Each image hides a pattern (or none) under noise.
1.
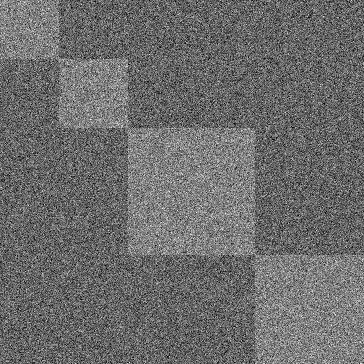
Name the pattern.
blocks along the diagonal
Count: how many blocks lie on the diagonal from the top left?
4
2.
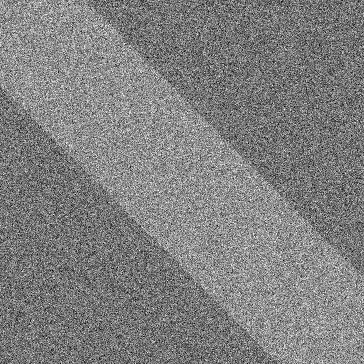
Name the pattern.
a diagonal band
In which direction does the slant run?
top left to bottom right
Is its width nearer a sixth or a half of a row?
a half
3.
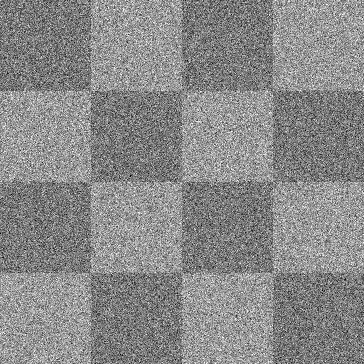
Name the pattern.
a checkerboard
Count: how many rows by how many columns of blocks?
4 by 4
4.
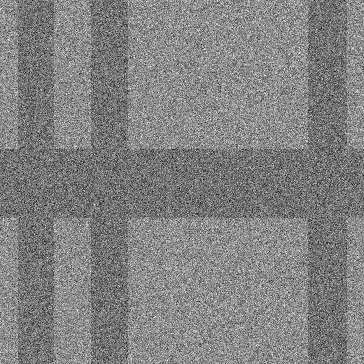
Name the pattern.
bands of rows crossing bands of columns
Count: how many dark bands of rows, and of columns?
1 and 3
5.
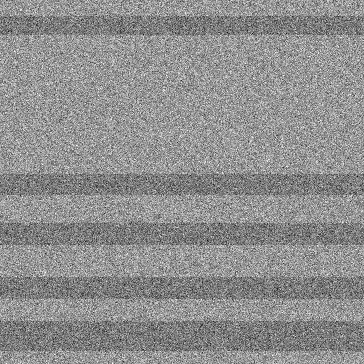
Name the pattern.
bands of rows
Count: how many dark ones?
5
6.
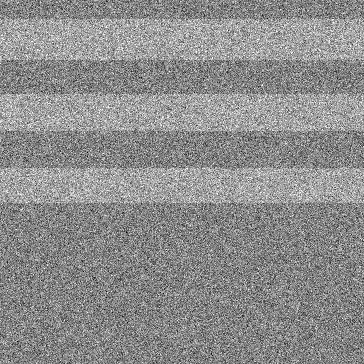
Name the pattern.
bands of rows
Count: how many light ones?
3
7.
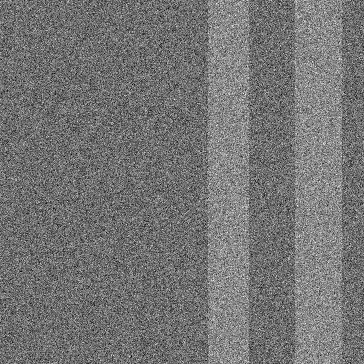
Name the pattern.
bands of columns
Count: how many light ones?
2
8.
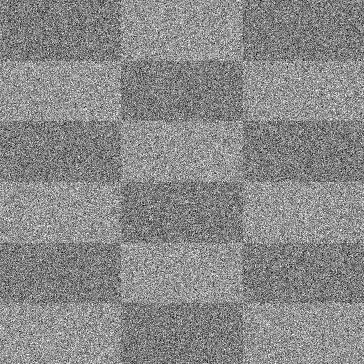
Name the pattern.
a checkerboard
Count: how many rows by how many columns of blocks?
6 by 3
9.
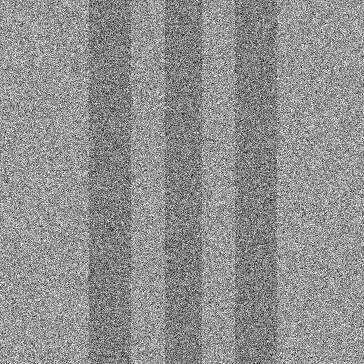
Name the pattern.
bands of columns
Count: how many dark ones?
3
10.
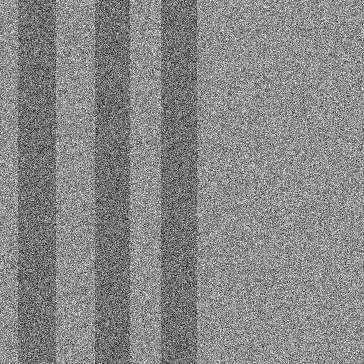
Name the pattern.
bands of columns
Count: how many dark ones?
3
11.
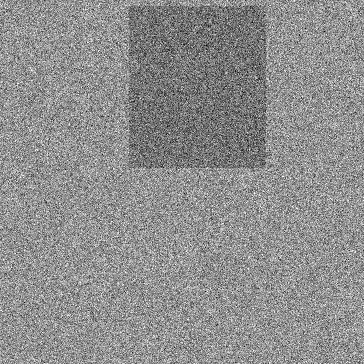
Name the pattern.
one block
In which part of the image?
top middle
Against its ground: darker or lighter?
darker
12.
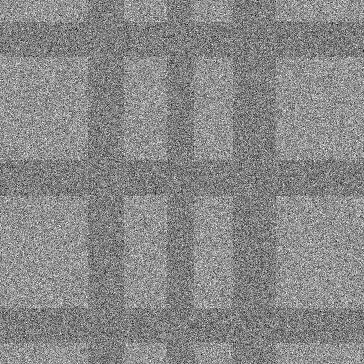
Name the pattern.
bands of rows crossing bands of columns
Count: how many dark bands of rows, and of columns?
3 and 3
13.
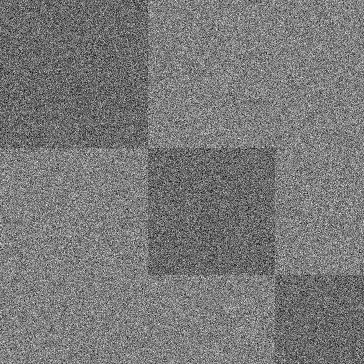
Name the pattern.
blocks along the diagonal
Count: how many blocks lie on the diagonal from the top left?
3
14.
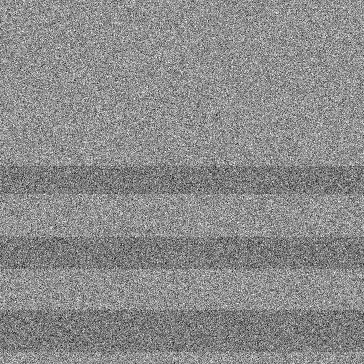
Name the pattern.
bands of rows
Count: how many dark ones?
3
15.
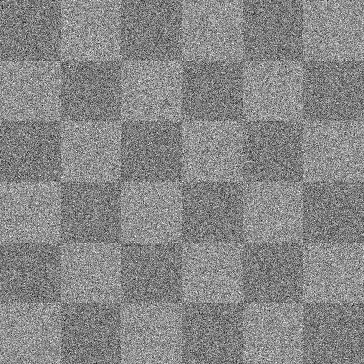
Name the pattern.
a checkerboard
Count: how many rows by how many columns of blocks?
6 by 6
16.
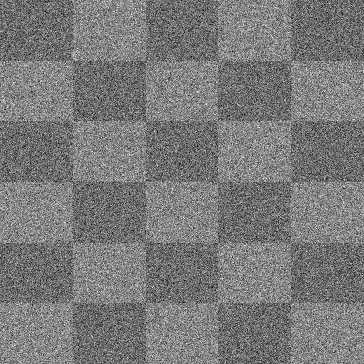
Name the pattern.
a checkerboard
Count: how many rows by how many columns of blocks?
6 by 5
